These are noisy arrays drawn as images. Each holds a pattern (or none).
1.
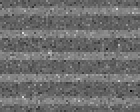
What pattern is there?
horizontal stripes
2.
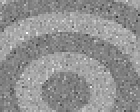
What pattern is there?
rings round one point
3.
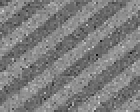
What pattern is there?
diagonal stripes
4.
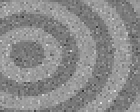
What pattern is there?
rings round one point
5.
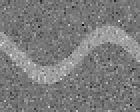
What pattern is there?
a wavy band
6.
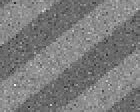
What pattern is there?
diagonal stripes
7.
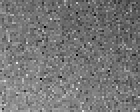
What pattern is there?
a smooth slope
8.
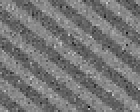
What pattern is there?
diagonal stripes
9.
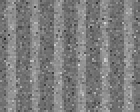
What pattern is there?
vertical stripes
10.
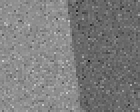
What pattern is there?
a sharp edge
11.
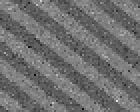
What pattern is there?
diagonal stripes
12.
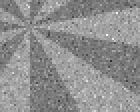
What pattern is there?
spokes from one point
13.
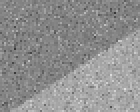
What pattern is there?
a sharp edge
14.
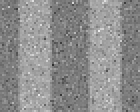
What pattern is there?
vertical stripes
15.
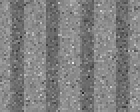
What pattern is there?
vertical stripes
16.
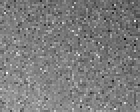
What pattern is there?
a smooth slope
